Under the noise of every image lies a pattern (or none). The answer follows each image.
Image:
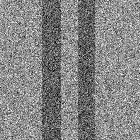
bands of columns
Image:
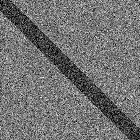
a diagonal band
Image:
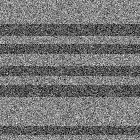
bands of rows
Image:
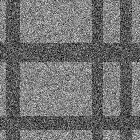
bands of rows crossing bands of columns
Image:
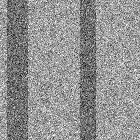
bands of columns
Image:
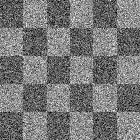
a checkerboard
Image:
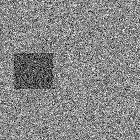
one block
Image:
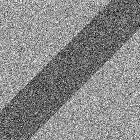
a diagonal band
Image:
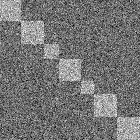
blocks along the diagonal
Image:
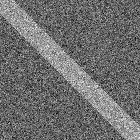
a diagonal band
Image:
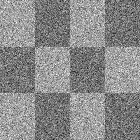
a checkerboard
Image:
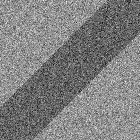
a diagonal band
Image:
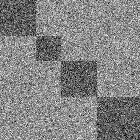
blocks along the diagonal
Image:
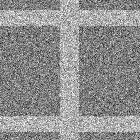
bands of rows crossing bands of columns
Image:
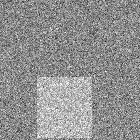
one block
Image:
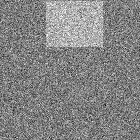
one block
